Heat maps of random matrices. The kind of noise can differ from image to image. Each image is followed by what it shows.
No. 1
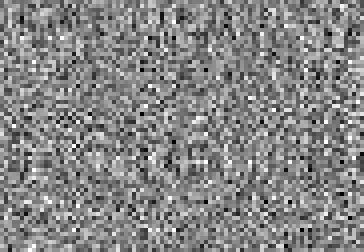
low rank plus noise
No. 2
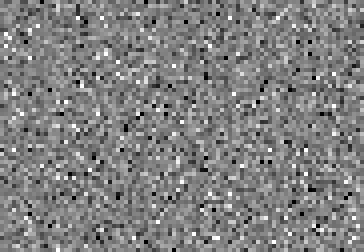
heavy tails
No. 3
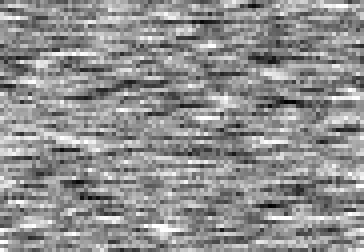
streaked along the rows
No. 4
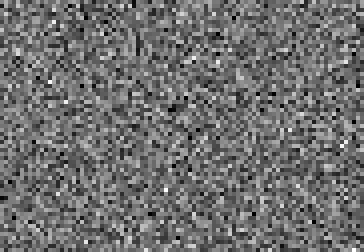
independent entries
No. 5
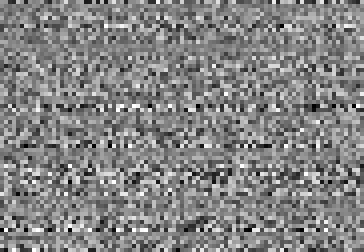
rows of uneven size
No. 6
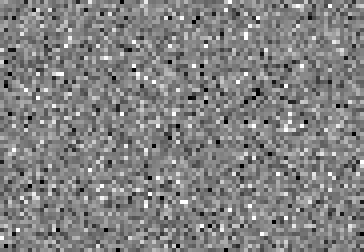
heavy tails
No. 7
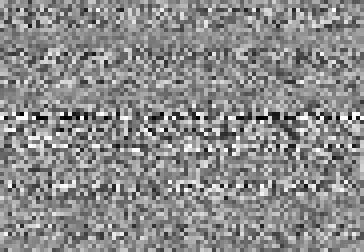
rows of uneven size
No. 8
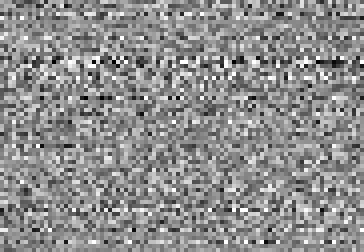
rows of uneven size
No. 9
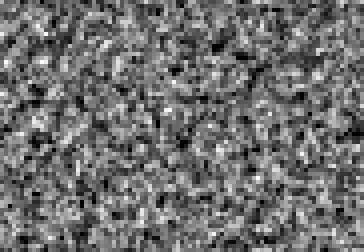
blotchy
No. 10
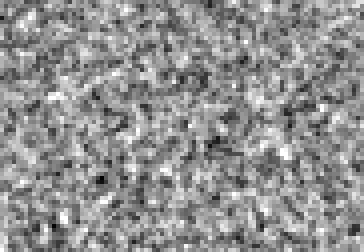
blotchy
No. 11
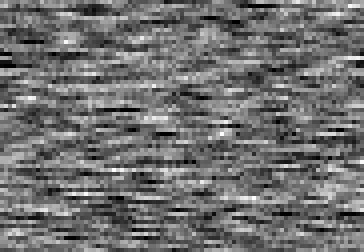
streaked along the rows
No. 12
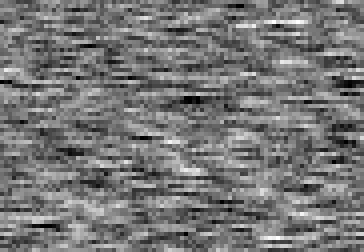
streaked along the rows
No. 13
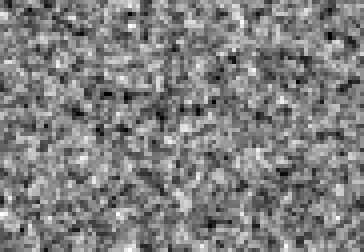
blotchy
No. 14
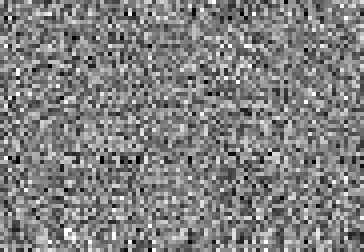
low rank plus noise
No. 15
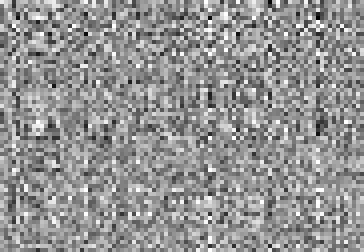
low rank plus noise
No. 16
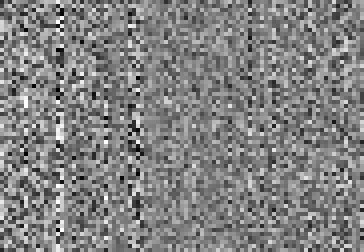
columns of uneven size
